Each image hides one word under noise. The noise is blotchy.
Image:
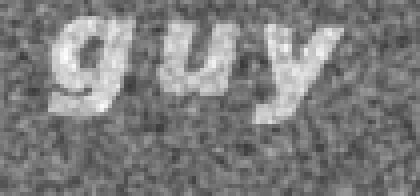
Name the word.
guy
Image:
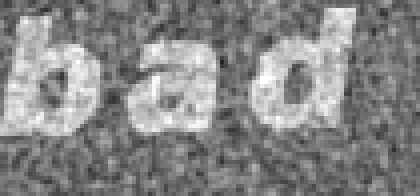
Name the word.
bad
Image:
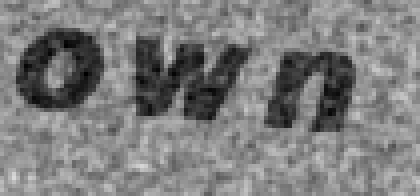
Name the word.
own
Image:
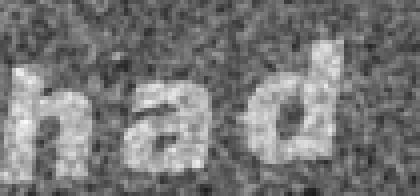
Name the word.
had
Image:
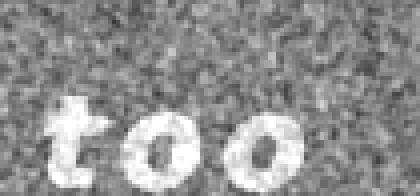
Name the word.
too
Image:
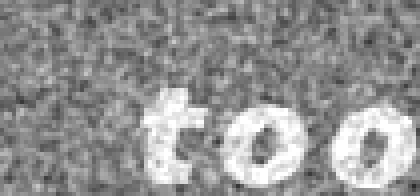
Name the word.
too
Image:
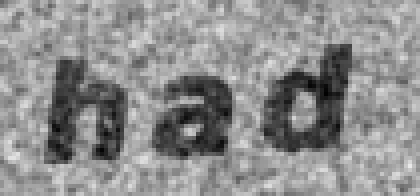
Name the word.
had
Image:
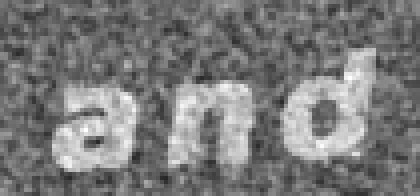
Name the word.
and
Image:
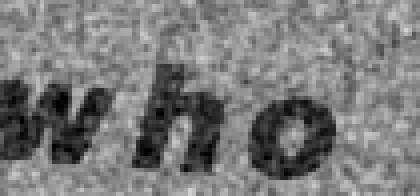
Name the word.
who
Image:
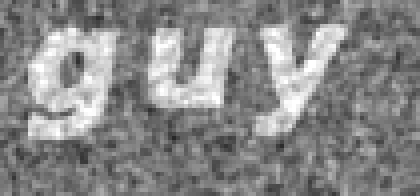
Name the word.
guy
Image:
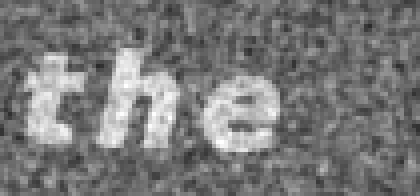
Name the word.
the
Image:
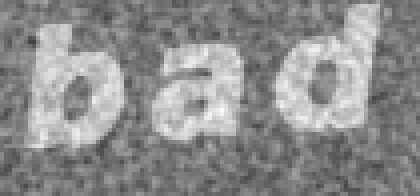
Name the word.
bad
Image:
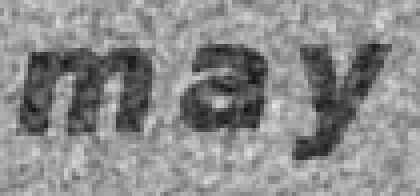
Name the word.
may
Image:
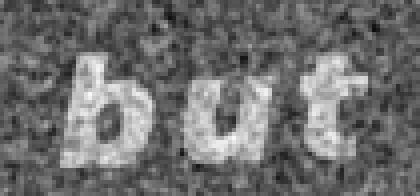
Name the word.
but
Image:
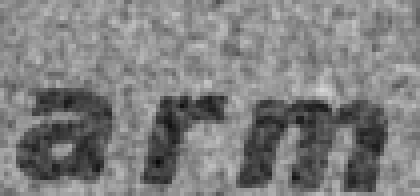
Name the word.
arm
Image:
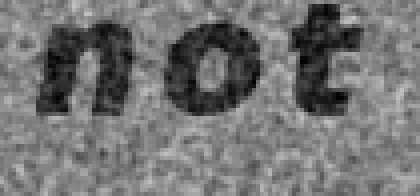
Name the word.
not
